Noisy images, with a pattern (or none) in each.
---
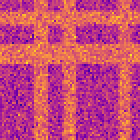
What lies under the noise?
bands of rows crossing bands of columns
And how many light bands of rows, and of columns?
2 and 3
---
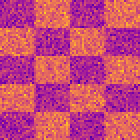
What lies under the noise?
a checkerboard
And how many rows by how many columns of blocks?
5 by 4
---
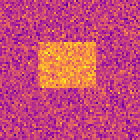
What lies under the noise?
one block
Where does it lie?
centre
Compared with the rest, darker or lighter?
lighter
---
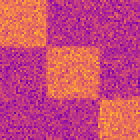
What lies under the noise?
blocks along the diagonal
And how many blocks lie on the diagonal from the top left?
3
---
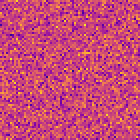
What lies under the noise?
only noise
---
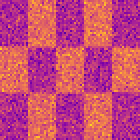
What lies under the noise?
a checkerboard
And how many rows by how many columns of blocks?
3 by 5
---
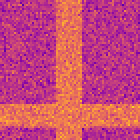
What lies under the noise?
bands of rows crossing bands of columns
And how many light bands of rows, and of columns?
1 and 1
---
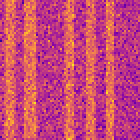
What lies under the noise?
bands of columns
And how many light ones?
5
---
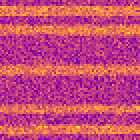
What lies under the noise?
bands of rows
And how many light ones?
5
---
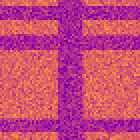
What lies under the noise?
bands of rows crossing bands of columns
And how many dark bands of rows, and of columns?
3 and 1
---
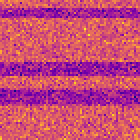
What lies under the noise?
bands of rows
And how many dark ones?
3
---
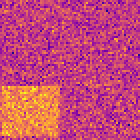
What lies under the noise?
one block
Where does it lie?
bottom left
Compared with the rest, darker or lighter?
lighter
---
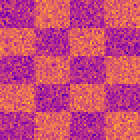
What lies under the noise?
a checkerboard
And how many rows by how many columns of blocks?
5 by 4
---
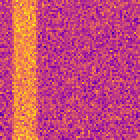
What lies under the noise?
one band of columns
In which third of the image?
left
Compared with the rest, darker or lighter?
lighter
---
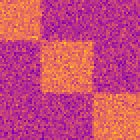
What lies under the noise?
blocks along the diagonal
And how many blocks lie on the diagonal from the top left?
3
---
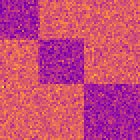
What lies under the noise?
blocks along the diagonal
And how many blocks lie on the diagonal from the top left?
3
